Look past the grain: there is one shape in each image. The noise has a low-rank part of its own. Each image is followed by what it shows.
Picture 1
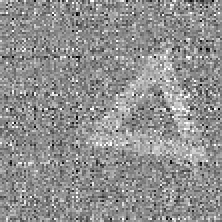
triangle frame
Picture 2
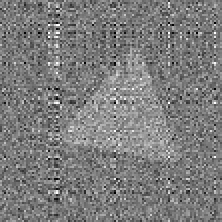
triangle
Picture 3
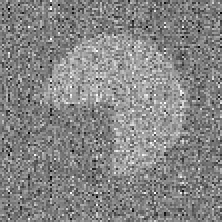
disc with a wedge cut out
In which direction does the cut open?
down and left
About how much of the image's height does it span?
two thirds
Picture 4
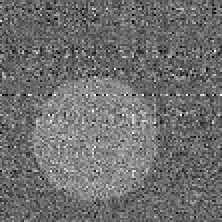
disc
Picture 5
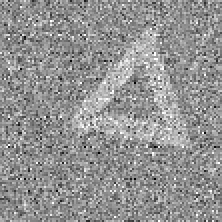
triangle frame
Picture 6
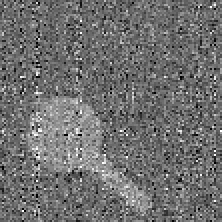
lollipop
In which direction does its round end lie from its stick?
up and left
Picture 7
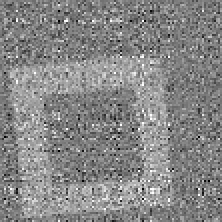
square frame
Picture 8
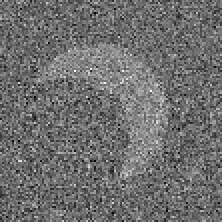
crescent
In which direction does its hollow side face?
down and left
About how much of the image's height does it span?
two thirds
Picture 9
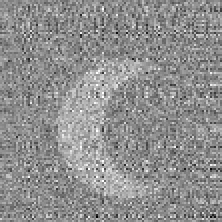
crescent
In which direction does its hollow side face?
right
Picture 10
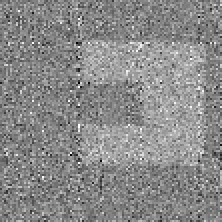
square with a notch
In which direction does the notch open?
left
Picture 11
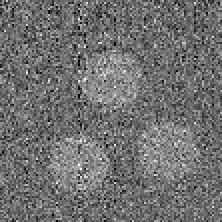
three dots
